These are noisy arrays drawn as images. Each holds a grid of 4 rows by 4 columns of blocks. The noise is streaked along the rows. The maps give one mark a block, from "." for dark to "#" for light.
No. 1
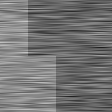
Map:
# . . .
# . . .
# # . .
# # . .
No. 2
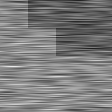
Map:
# . . .
# # . .
# # # #
# # # #
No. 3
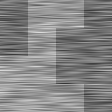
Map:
. # # .
. # . .
# # . .
# # # .
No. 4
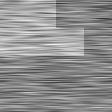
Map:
# # . .
# # # .
. . . .
. . . .
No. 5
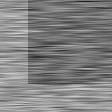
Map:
# . . .
# . . .
# . . .
# # # #
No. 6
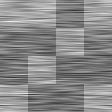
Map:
# # . #
. . # .
. # . .
# . . #
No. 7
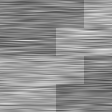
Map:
. . . #
. . # #
# # # .
# # . .
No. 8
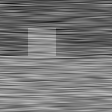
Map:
. . . .
. # . .
# # # #
# # # #
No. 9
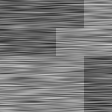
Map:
. . . #
. . # #
# # # .
# # # .
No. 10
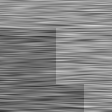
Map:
# # # #
. . # #
. . # #
. . . #
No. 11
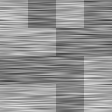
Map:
# . # .
# # . .
. . . #
# # . #
